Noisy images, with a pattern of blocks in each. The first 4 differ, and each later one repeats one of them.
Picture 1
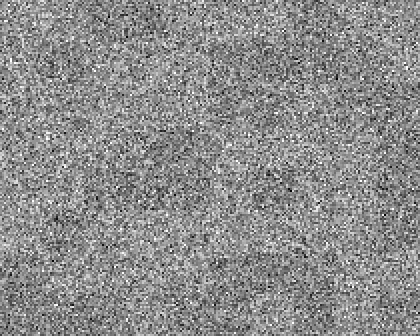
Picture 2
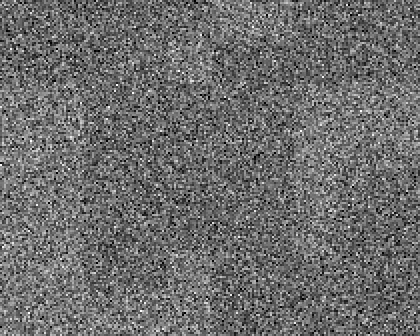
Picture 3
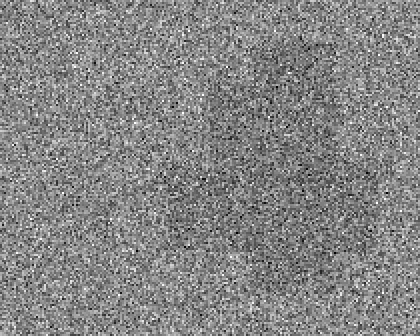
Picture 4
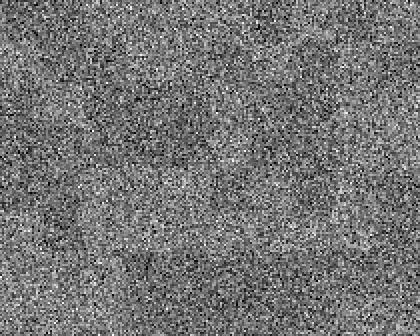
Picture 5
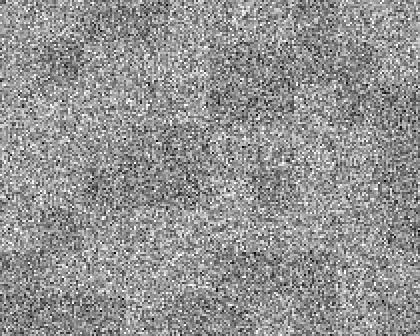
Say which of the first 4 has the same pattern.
1
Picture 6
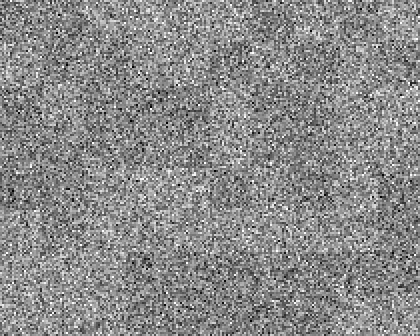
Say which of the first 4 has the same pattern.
4
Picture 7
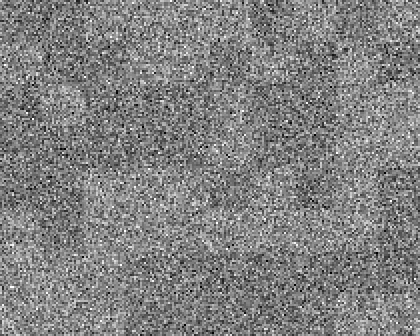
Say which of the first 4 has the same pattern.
4
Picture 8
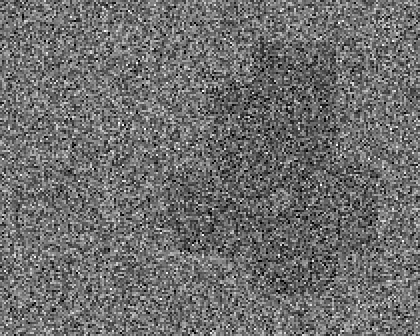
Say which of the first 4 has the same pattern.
3
